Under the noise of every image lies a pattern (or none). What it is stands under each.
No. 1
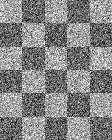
a checkerboard
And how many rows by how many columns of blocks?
6 by 5
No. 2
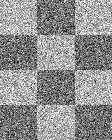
a checkerboard
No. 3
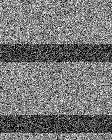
bands of rows
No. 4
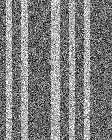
bands of columns
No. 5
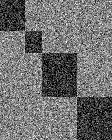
blocks along the diagonal
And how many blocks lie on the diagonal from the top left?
4
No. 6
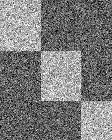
blocks along the diagonal
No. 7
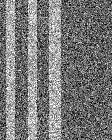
bands of columns
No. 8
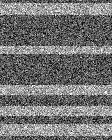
bands of rows
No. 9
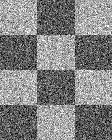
a checkerboard
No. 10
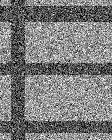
bands of rows crossing bands of columns
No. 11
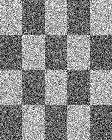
a checkerboard
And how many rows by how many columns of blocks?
4 by 5
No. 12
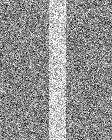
one band of columns
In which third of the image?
middle
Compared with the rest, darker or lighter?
lighter
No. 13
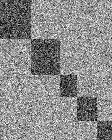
blocks along the diagonal
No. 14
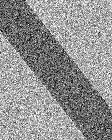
a diagonal band
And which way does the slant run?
top left to bottom right
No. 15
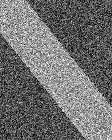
a diagonal band
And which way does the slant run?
top left to bottom right
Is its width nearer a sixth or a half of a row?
a half
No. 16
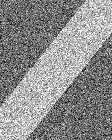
a diagonal band
